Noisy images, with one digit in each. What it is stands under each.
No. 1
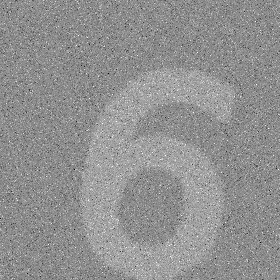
6
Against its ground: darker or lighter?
lighter
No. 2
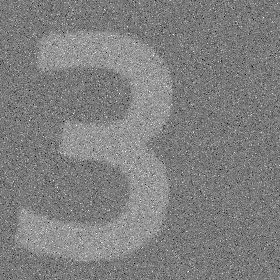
3
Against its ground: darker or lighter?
lighter
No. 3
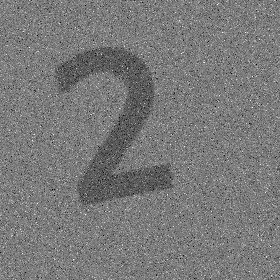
2
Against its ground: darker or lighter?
darker
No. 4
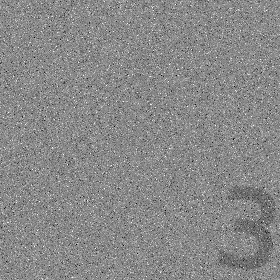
3
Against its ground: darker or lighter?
darker
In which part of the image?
bottom right
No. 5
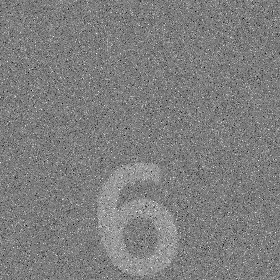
6
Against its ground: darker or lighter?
lighter
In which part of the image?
bottom middle
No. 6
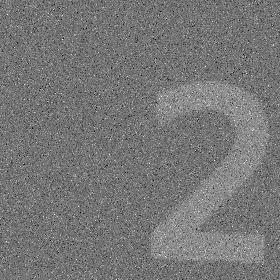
2
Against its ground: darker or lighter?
lighter
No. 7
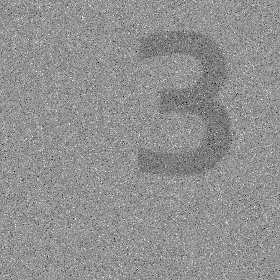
3
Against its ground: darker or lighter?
darker
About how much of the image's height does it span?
half
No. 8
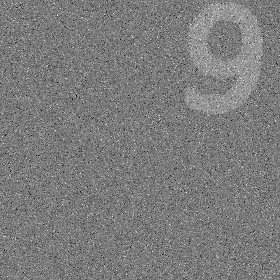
9
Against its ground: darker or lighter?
lighter
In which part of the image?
top right
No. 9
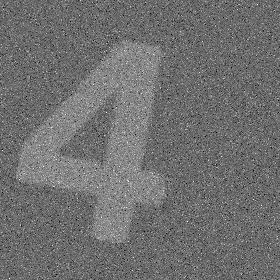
4
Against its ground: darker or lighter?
lighter
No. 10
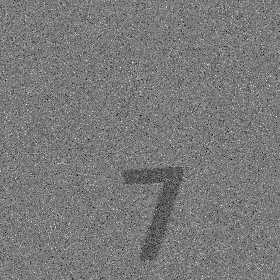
7
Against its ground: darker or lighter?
darker
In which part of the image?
bottom middle
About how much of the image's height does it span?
a third
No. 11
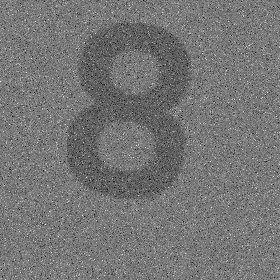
8
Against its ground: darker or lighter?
darker
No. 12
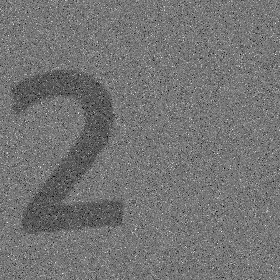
2
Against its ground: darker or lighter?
darker
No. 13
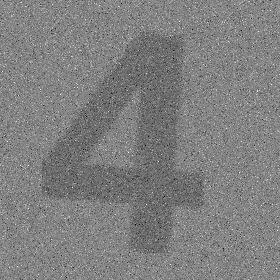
4
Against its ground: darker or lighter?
darker
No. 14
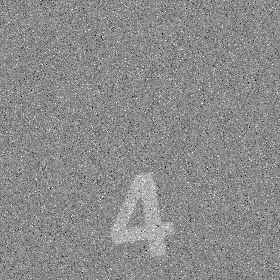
4
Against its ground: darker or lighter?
lighter
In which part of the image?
bottom middle
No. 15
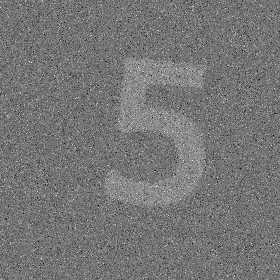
5
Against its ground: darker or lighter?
lighter
